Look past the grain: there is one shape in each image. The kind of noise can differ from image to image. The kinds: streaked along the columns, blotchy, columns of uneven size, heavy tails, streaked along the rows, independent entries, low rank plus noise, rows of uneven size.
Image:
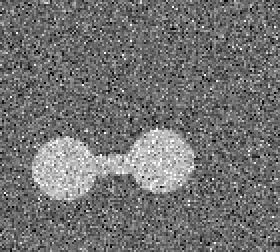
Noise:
heavy tails
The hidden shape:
dumbbell
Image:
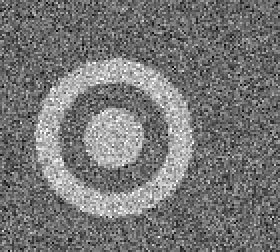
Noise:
independent entries
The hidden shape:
bullseye
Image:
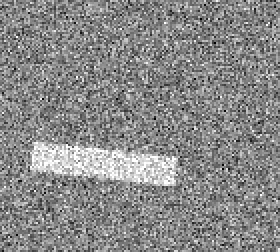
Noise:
independent entries
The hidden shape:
bar
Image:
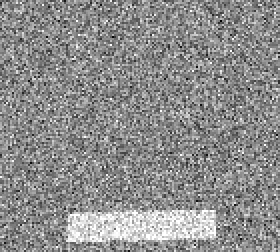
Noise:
independent entries
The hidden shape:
bar
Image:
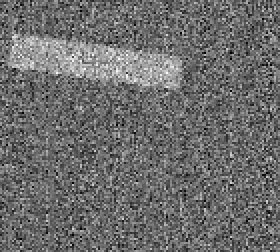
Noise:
columns of uneven size
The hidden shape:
bar
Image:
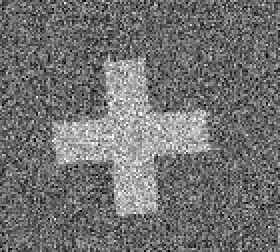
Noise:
low rank plus noise
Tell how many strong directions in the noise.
five to eight
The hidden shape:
cross
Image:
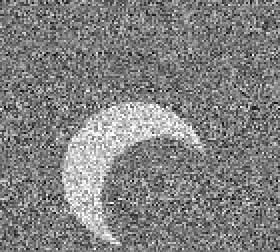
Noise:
rows of uneven size
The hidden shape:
crescent
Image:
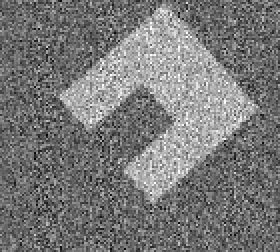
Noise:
columns of uneven size
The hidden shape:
square with a notch
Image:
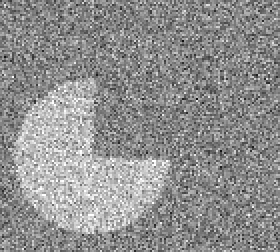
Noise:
low rank plus noise
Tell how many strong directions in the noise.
five to eight
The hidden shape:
disc with a wedge cut out
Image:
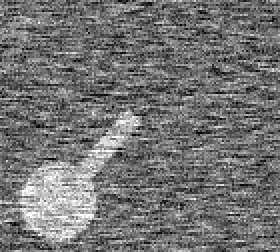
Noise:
streaked along the rows
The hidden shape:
lollipop
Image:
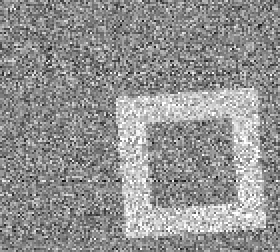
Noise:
rows of uneven size
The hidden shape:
square frame
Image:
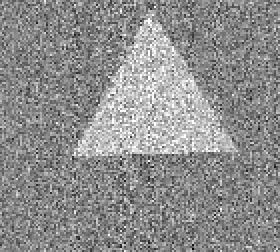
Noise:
columns of uneven size
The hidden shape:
triangle
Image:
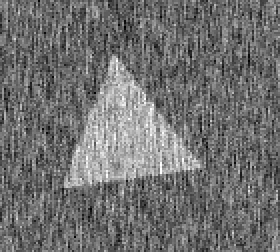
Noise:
streaked along the columns
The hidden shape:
triangle
